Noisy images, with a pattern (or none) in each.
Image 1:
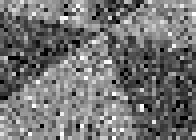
spokes from one point
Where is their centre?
top middle
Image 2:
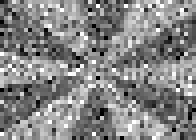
spokes from one point
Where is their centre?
centre
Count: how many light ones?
6
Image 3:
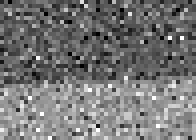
a sharp edge
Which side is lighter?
bottom
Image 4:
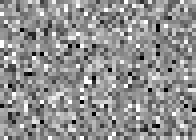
only noise
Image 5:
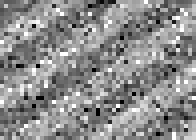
diagonal stripes
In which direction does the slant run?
bottom left to top right
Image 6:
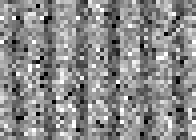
vertical stripes
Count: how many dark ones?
6
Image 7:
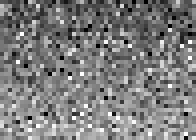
a smooth slope
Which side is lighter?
bottom
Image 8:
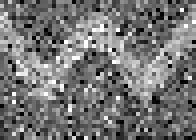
a wavy band
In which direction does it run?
left to right
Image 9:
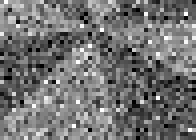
spokes from one point
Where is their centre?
top middle
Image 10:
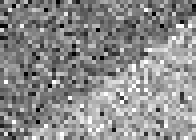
a sharp edge
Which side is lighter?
bottom right
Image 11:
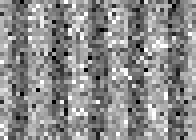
vertical stripes
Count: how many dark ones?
5
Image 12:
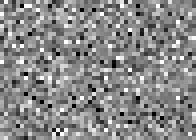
only noise
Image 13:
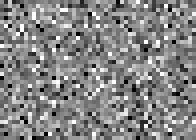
only noise
